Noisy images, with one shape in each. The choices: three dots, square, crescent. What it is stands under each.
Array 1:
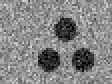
three dots
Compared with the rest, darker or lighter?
darker
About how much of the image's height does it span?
two thirds
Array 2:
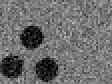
three dots
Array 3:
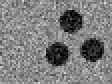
three dots
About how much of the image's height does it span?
two thirds
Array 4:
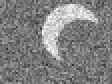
crescent
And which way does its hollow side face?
down and right
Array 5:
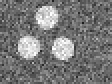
three dots
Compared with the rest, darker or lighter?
lighter
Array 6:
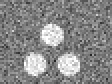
three dots
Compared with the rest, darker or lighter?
lighter
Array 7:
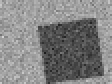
square
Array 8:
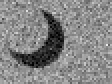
crescent
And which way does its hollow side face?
up and left
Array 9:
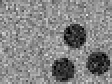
three dots
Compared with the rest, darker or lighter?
darker
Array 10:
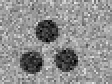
three dots
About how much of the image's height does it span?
two thirds
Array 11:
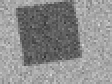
square
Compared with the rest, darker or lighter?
darker
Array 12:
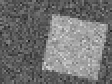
square
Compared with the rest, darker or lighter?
lighter
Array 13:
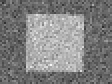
square
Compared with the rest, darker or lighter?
lighter
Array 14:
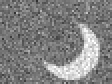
crescent
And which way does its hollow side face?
up and left
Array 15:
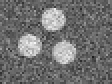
three dots
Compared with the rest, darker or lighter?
lighter
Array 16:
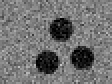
three dots
